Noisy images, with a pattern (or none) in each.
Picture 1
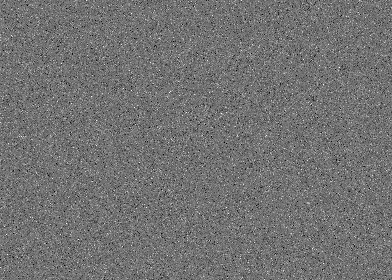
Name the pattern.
only noise
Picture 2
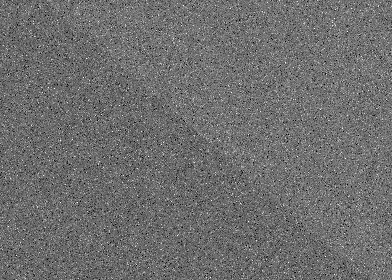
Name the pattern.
a sharp edge
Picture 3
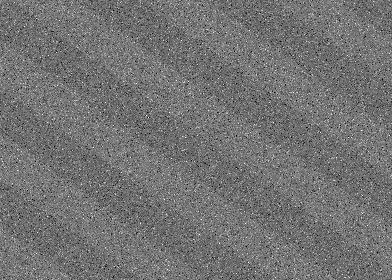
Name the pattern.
diagonal stripes
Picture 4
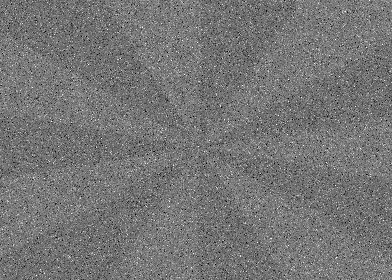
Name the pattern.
spokes from one point
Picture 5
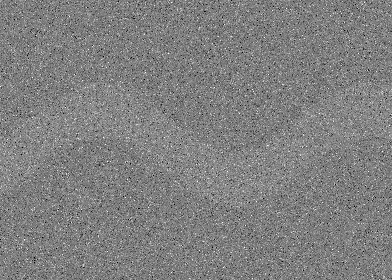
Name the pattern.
a wavy band
